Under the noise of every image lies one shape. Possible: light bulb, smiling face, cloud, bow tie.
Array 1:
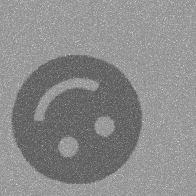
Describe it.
dark smiling face
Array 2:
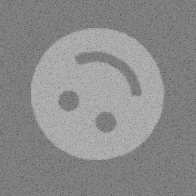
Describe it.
light smiling face
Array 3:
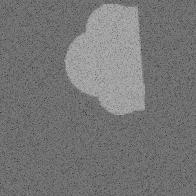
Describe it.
light cloud
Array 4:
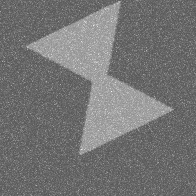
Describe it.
light bow tie
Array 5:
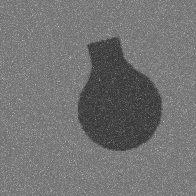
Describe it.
dark light bulb
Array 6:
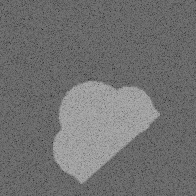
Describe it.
light cloud
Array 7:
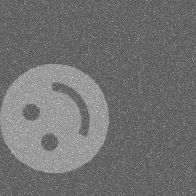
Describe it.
light smiling face
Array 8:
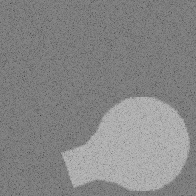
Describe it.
light light bulb
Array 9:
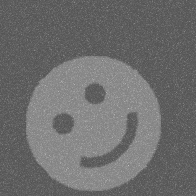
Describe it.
light smiling face
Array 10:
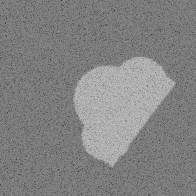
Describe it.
light cloud
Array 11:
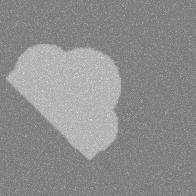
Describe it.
light cloud
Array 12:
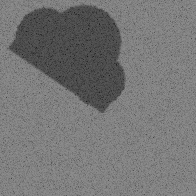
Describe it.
dark cloud
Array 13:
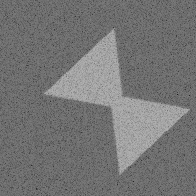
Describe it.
light bow tie
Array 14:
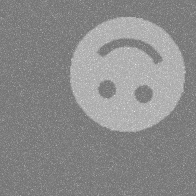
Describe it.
light smiling face
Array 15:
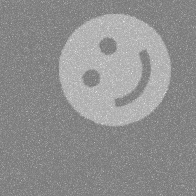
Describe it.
light smiling face
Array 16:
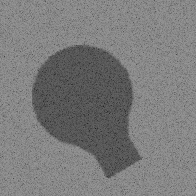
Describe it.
dark light bulb
